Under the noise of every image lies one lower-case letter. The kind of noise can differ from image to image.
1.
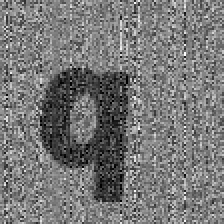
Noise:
columns of uneven size
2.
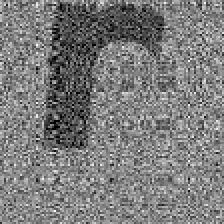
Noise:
low rank plus noise
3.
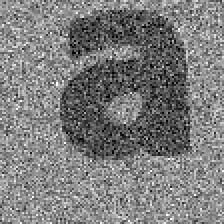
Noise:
independent entries
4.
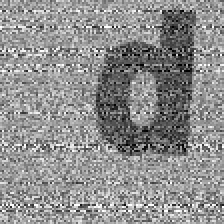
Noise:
rows of uneven size
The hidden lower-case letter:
d
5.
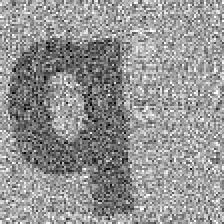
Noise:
low rank plus noise
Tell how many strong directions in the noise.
five to eight
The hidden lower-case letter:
q
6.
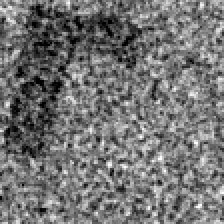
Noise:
blotchy
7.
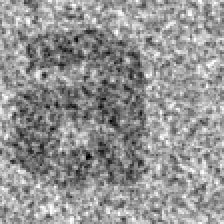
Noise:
blotchy
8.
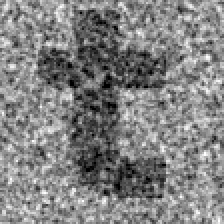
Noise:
blotchy
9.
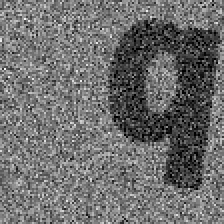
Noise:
independent entries
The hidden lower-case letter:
q
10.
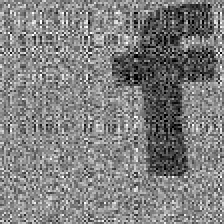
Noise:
low rank plus noise
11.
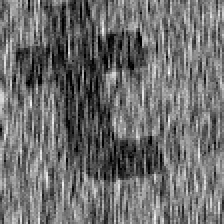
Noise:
streaked along the columns
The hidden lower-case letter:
t
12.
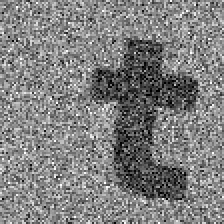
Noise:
independent entries
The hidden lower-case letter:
t
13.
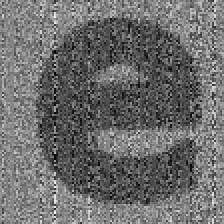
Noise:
columns of uneven size
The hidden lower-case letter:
e
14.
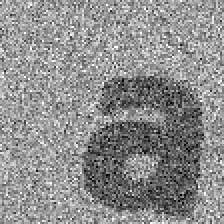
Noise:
independent entries
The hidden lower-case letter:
a
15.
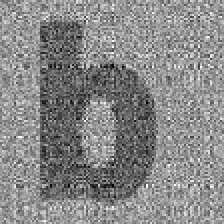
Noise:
low rank plus noise
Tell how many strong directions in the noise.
two
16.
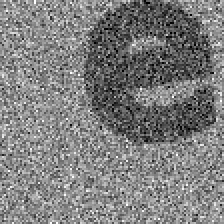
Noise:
independent entries
